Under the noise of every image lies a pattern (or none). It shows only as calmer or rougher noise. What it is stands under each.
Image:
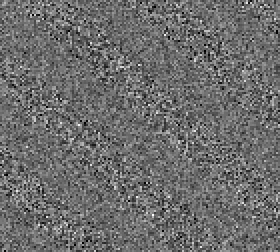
diagonal stripes
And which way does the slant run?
top left to bottom right
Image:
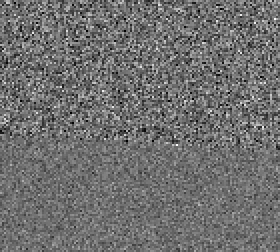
a sharp edge
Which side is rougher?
top
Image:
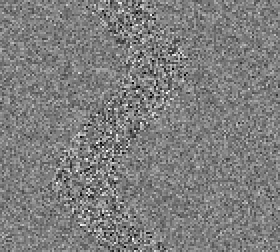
a wavy band
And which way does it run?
top to bottom
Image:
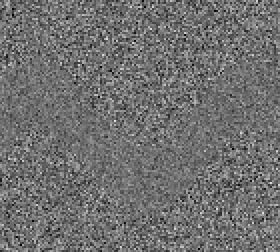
a wavy band
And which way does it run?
left to right
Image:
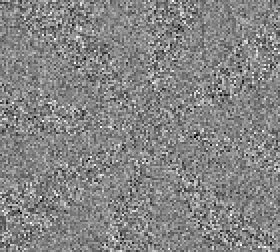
spokes from one point
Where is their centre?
centre
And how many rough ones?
8
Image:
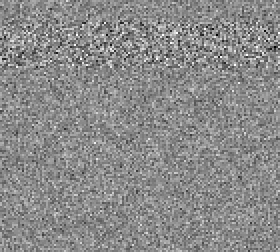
one horizontal stripe
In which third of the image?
top
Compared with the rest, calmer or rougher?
rougher
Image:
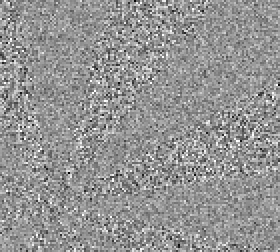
spokes from one point
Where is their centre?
bottom left
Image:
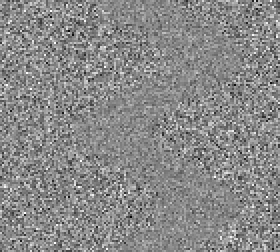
a wavy band
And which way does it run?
top to bottom
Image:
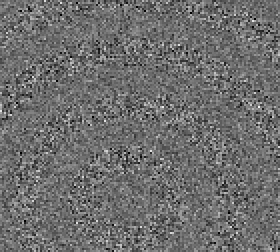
rings round one point
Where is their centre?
bottom middle
